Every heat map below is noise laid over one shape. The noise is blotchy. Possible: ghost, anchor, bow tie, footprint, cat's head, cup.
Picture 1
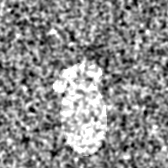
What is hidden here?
light footprint
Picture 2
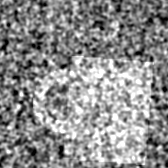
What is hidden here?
light cup
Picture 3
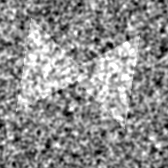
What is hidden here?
light bow tie
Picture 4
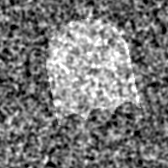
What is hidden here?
light ghost
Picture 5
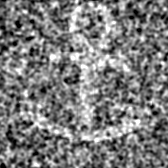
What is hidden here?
light anchor
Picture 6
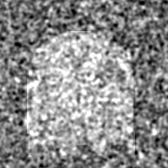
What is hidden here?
light ghost
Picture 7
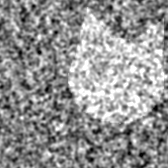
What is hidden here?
light cat's head
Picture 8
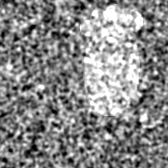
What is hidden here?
light footprint
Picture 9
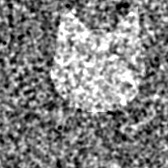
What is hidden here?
light cat's head
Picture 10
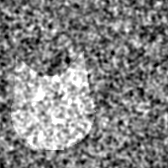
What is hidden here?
light cat's head
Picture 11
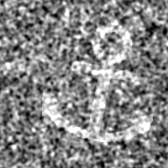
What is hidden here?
light anchor
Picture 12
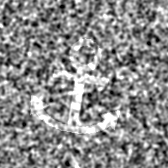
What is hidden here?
light anchor
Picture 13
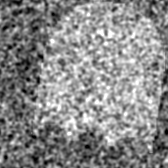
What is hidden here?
light ghost
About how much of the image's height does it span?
nearly all
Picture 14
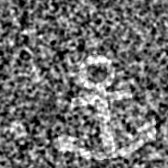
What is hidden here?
light anchor
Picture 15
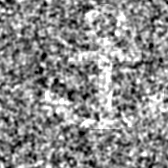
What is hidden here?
light anchor
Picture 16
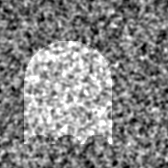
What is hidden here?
light ghost
